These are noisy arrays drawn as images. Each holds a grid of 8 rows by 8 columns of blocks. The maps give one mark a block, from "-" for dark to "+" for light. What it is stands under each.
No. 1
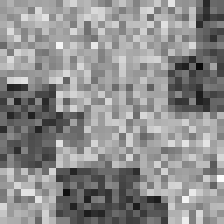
+++++++-
+++++++-
++++++--
--++++--
---+++++
--++++++
++---+++
++----++
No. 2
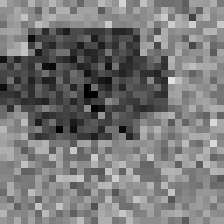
++++++++
+----+++
------++
------++
+----+++
++++++++
++++++++
++++++++
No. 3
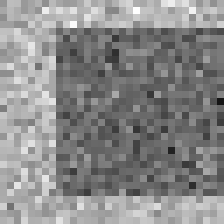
++++++++
++------
++------
++------
++------
++------
++------
++++++++
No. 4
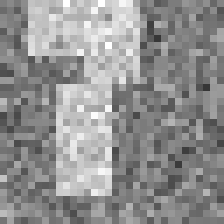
-++++---
-++++---
---++---
--++----
--++----
--++----
--++----
--------
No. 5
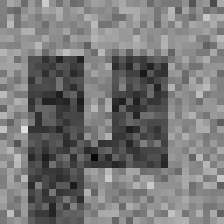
++++++++
++++++++
+--+--++
+--+--++
+--+--++
+-----++
+--+++++
+--+++++
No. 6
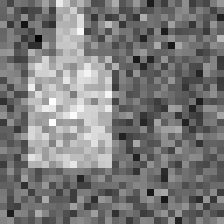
--+-----
--+-----
-+++----
-+++----
-+++----
-+++----
--------
--------
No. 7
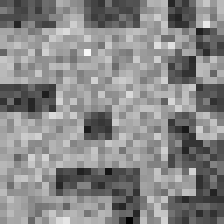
--+--+-+
+++++++-
++++++-+
--+++++-
+++-++-+
++++++--
++---++-
++++-+--
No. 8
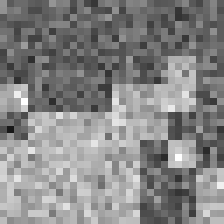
--------
--------
------+-
+---+++-
-+++++--
+++++-+-
+++++--+
+++++--+
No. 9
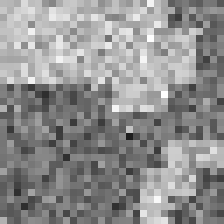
++++++--
+++++++-
+++++++-
----++--
--------
------++
-----++-
-----+--
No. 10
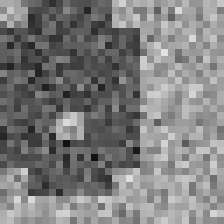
+---++++
-----+++
-----+++
-----+++
--+--+++
-----+++
+---++++
++++++++
